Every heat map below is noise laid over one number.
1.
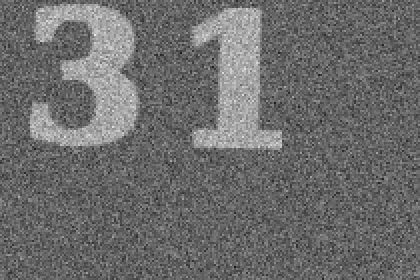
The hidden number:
31
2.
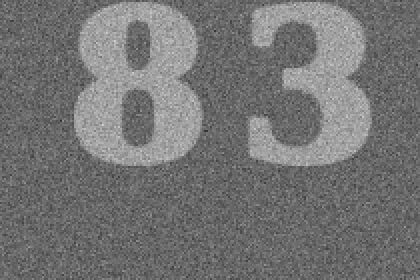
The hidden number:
83
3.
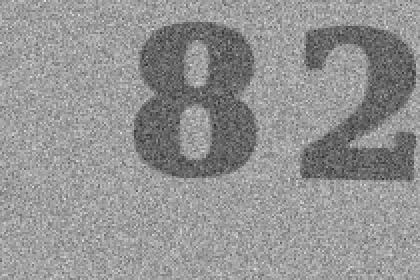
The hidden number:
82
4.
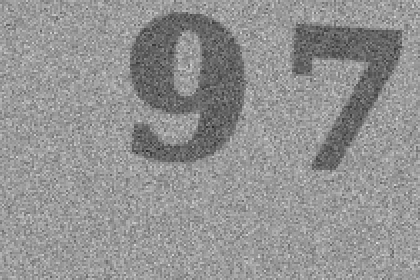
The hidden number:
97
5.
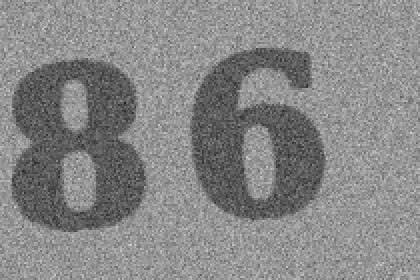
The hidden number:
86
